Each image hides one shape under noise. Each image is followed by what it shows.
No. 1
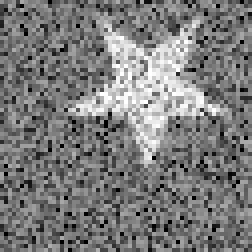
star
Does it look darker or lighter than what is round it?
lighter
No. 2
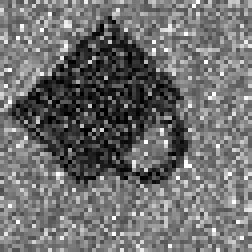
cup
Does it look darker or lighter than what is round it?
darker
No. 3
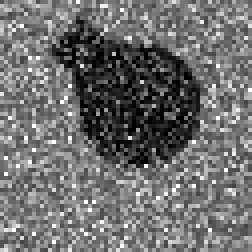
light bulb
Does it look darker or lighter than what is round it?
darker
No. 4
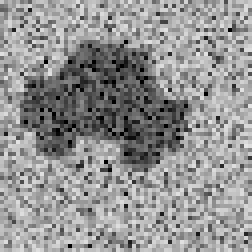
car
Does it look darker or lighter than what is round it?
darker
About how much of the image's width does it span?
two thirds
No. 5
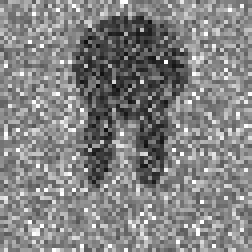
rabbit's head
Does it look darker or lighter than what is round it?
darker
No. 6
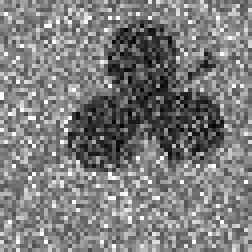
club
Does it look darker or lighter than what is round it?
darker
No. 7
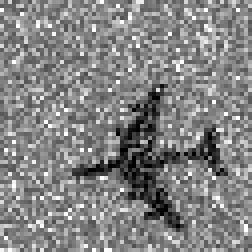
airplane
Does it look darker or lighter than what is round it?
darker
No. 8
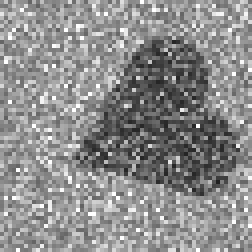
heart
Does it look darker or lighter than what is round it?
darker
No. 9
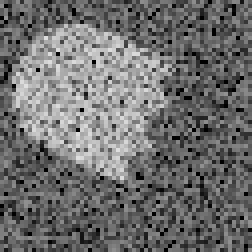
ghost
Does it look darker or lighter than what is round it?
lighter
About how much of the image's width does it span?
two thirds
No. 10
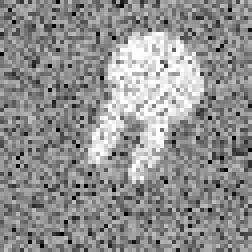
rabbit's head
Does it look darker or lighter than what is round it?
lighter
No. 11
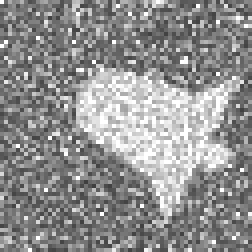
bell
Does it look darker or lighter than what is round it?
lighter
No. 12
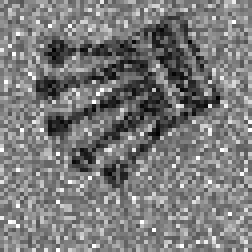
chess queen
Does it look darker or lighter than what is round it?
darker
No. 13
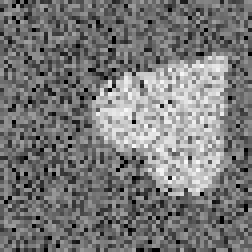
heart
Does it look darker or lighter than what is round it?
lighter
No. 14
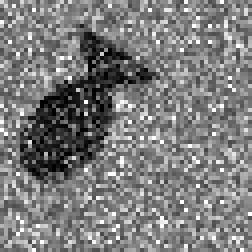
fish
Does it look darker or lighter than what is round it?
darker
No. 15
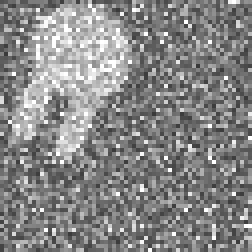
rabbit's head
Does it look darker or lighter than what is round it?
lighter
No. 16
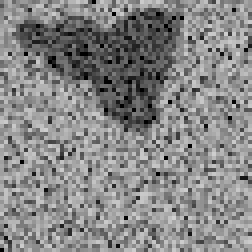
chess pawn
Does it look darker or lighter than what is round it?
darker
